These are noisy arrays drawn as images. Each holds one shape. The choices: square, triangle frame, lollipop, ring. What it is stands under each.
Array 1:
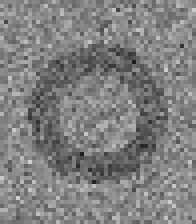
ring
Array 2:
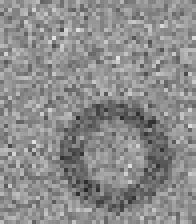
ring
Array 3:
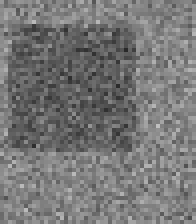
square
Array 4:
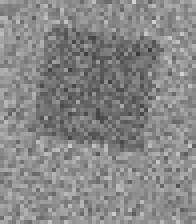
square
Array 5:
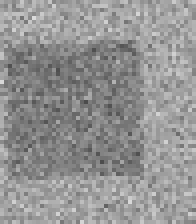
square
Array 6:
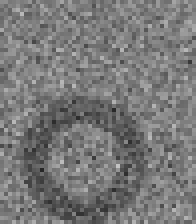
ring
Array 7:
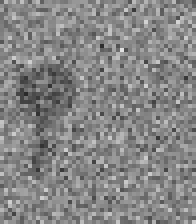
lollipop
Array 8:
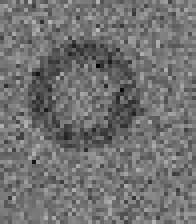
ring
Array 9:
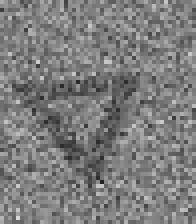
triangle frame
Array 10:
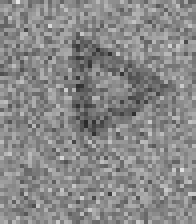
triangle frame
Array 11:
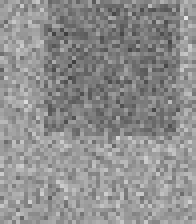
square
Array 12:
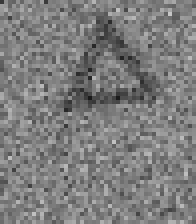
triangle frame
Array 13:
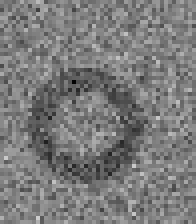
ring
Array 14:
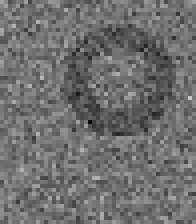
ring
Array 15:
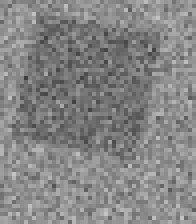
square
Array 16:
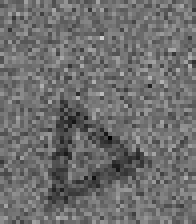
triangle frame
